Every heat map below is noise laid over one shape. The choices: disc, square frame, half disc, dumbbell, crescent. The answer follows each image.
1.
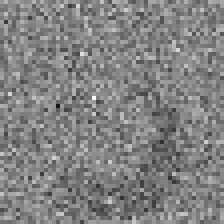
crescent
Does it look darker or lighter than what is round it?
darker
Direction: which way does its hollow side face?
up and left
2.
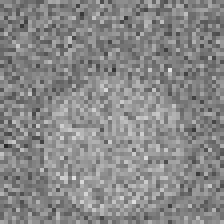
disc
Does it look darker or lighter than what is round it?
lighter
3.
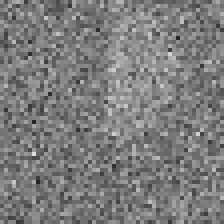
half disc
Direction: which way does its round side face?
right
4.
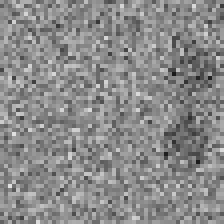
dumbbell
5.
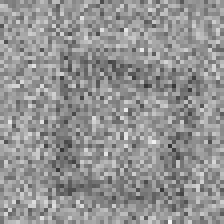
square frame
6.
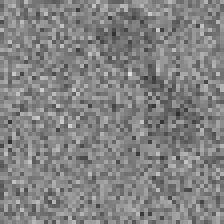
dumbbell
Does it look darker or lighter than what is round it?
darker
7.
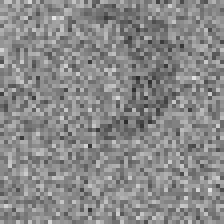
crescent
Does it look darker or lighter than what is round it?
darker
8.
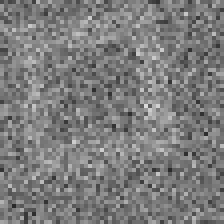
square frame
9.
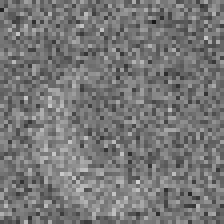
crescent
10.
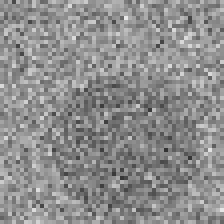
disc
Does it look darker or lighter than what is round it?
darker
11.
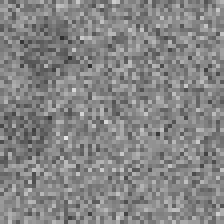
dumbbell
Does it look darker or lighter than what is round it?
darker
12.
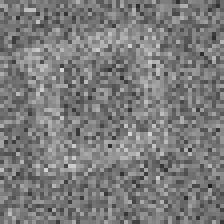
square frame
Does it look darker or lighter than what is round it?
lighter
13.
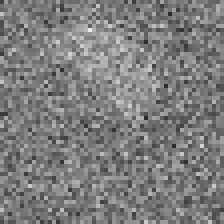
half disc
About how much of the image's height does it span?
half
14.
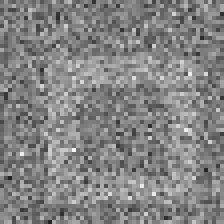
square frame
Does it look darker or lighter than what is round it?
lighter
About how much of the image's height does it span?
two thirds
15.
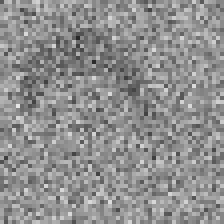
crescent
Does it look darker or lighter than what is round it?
darker
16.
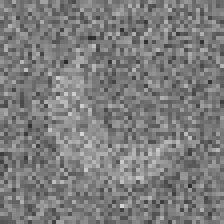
crescent
